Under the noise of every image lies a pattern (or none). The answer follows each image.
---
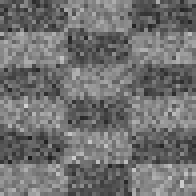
a checkerboard
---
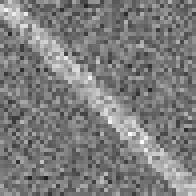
a diagonal band
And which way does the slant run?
top left to bottom right
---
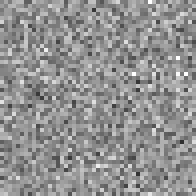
only noise
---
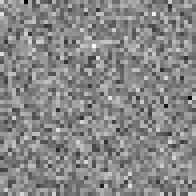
only noise
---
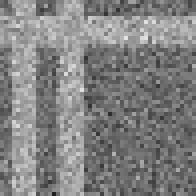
bands of rows crossing bands of columns
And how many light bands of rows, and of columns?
1 and 2
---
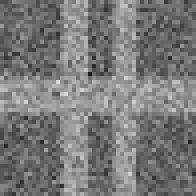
bands of rows crossing bands of columns
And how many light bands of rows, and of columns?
1 and 2
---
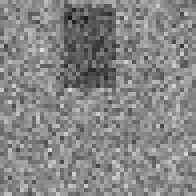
one block
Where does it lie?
top middle
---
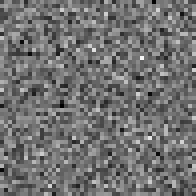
only noise
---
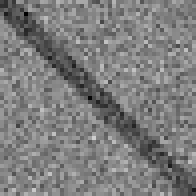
a diagonal band
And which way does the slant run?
top left to bottom right
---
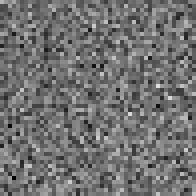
only noise
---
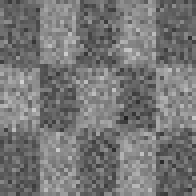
a checkerboard
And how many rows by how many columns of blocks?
3 by 5
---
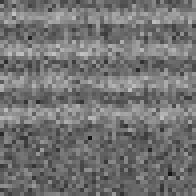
bands of rows
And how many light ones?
4
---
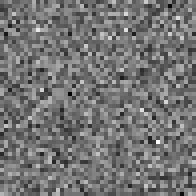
only noise
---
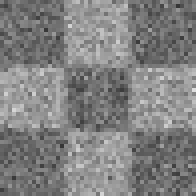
a checkerboard
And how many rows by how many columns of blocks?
3 by 3
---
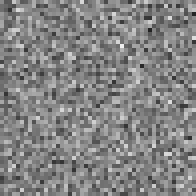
only noise
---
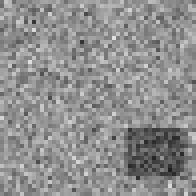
one block
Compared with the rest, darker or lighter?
darker
